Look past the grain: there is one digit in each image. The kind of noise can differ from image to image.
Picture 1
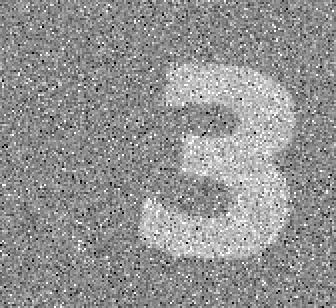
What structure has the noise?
heavy tails
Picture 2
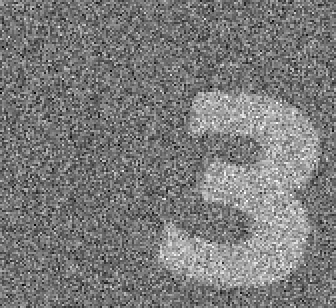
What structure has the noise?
independent entries
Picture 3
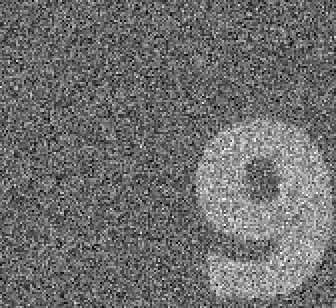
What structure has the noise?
independent entries
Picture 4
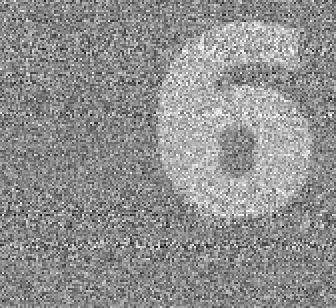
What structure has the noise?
rows of uneven size
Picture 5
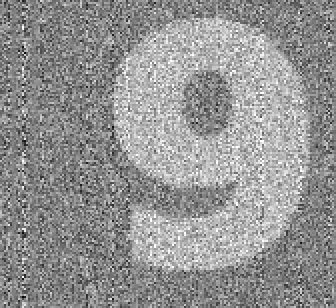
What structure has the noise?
columns of uneven size
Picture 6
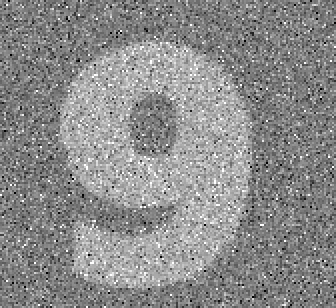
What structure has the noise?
heavy tails
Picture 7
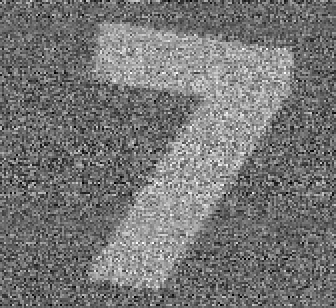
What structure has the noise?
rows of uneven size
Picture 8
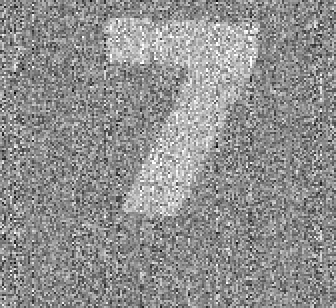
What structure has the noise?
columns of uneven size
